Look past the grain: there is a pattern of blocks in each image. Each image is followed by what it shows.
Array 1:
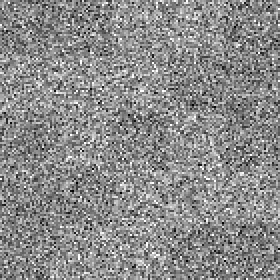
the same after a half turn
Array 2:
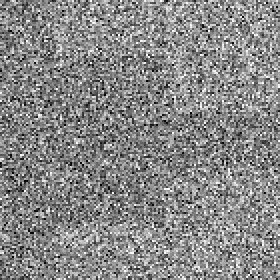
top and bottom mirror each other
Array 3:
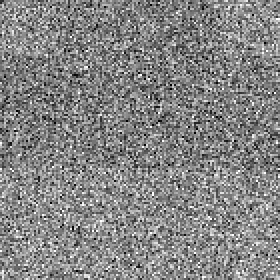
left and right mirror each other
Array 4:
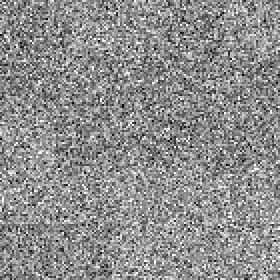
no symmetry
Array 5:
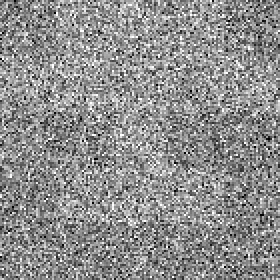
left and right mirror each other
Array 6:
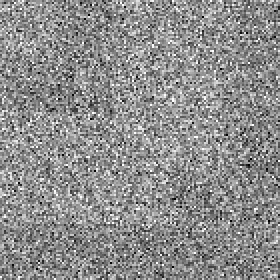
mirrored about the diagonal from the top left
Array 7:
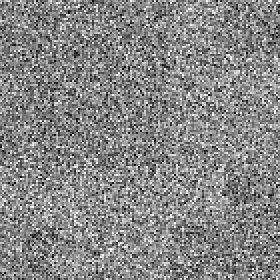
mirrored about the diagonal from the top left
